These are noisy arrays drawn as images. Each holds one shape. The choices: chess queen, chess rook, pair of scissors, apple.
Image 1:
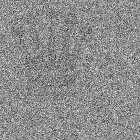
chess queen
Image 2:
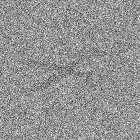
pair of scissors
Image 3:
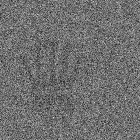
chess queen
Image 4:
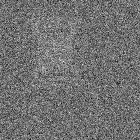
chess rook
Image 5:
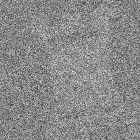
chess rook
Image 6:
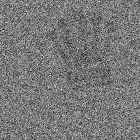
chess queen
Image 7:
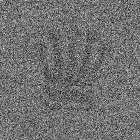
chess queen
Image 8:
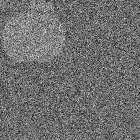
apple
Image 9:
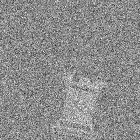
chess rook
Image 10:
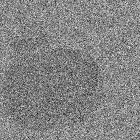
apple
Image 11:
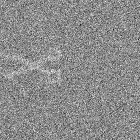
pair of scissors
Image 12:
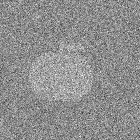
apple
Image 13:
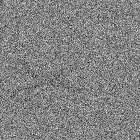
pair of scissors
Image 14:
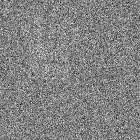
chess queen
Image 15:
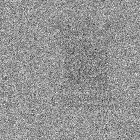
chess rook
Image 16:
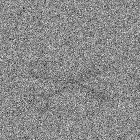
pair of scissors
